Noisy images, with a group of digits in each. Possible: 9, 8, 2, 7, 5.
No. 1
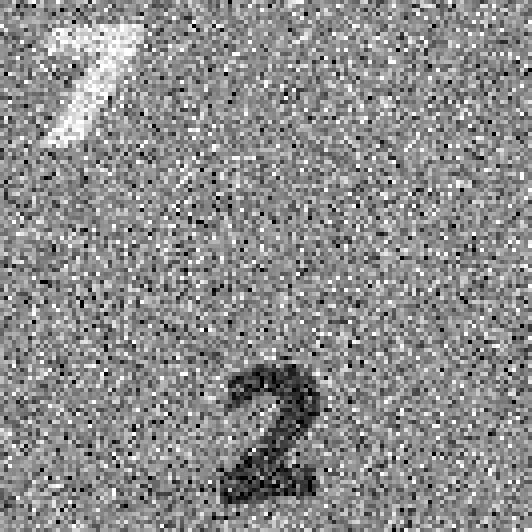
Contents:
top left: light 7; bottom middle: dark 2
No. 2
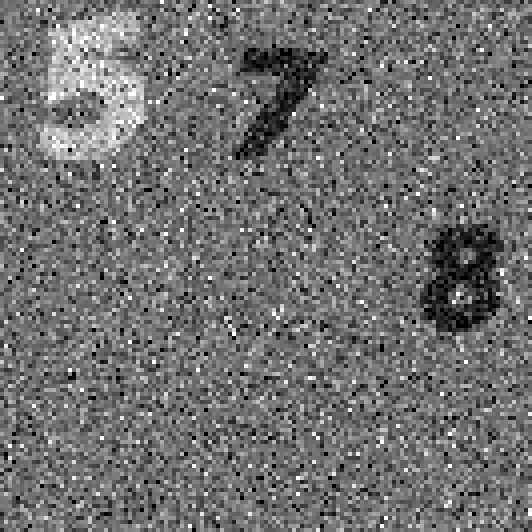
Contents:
top left: light 5; top middle: dark 7; middle right: dark 8
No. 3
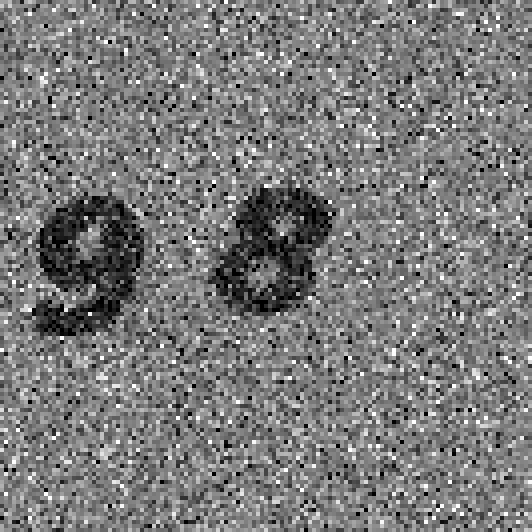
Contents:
middle left: dark 9; centre: dark 8
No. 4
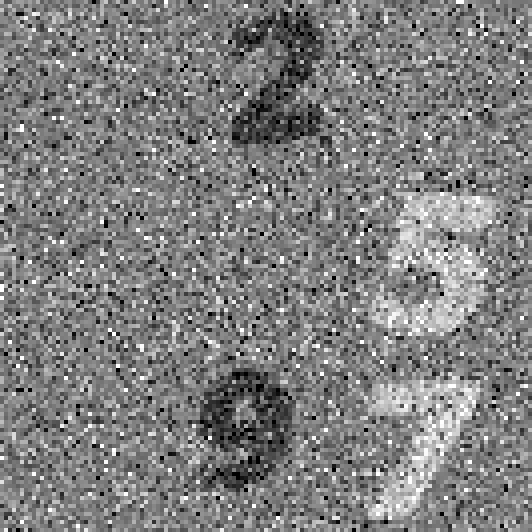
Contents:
top middle: dark 2; middle right: light 5; bottom middle: dark 9; bottom right: light 7
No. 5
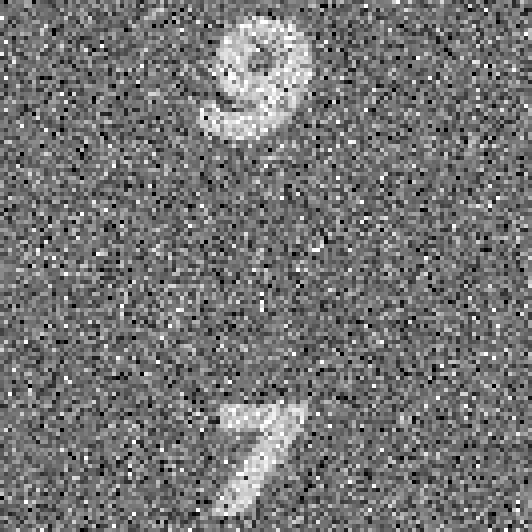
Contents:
top middle: light 9; bottom middle: light 7
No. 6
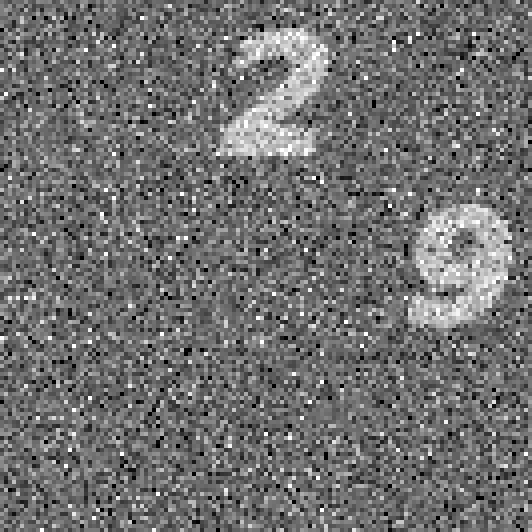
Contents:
top middle: light 2; middle right: light 9
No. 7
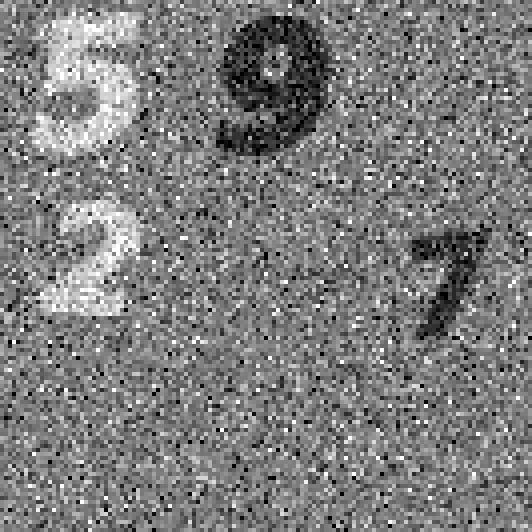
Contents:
top left: light 5; top middle: dark 9; middle left: light 2; middle right: dark 7
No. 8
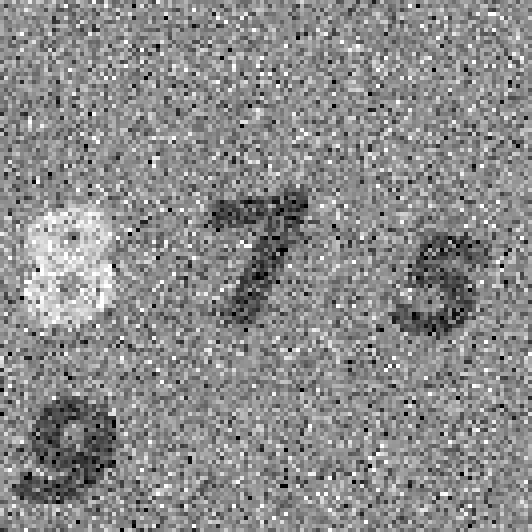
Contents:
middle left: light 8; centre: dark 7; middle right: dark 5; bottom left: dark 9
